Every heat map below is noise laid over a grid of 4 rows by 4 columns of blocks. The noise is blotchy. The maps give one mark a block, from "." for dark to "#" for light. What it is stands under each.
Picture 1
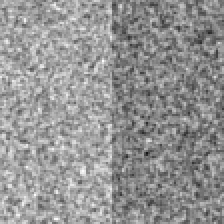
# # . .
# # . .
# # . .
# # . .
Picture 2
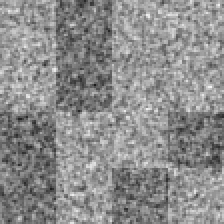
# . # #
# . # #
. # # .
. # . #
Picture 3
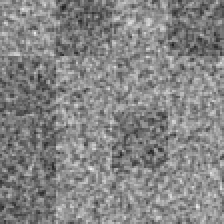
# . # .
. # # #
. # . #
. # # #
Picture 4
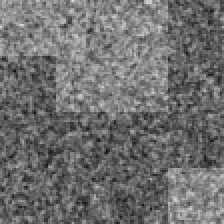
# # # .
. # # .
. . . .
. . . #
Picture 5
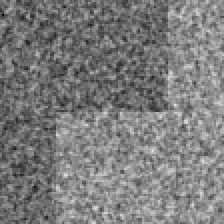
. . . #
. . . #
. # # #
. # # #
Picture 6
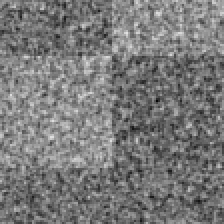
. . # #
# # . .
# # . .
. . . .
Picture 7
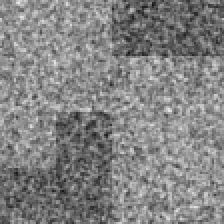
# # . .
# # # #
# . # #
. . # #
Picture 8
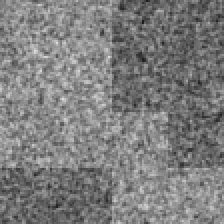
# # . .
# # . .
# # # .
. . # #
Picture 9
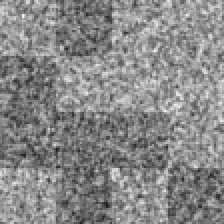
# . # #
. # # #
. . . #
# . # .
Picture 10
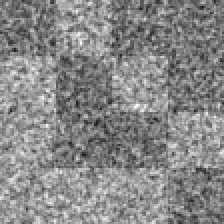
. # . .
# . # .
# . . #
# # # .
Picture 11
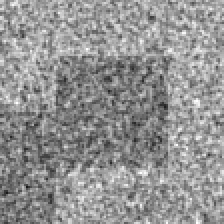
# # # #
# . . #
. . . #
. # # #
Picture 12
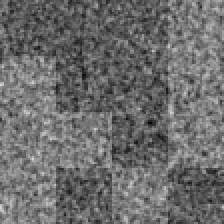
. . . #
# . . #
# # . #
# . # .
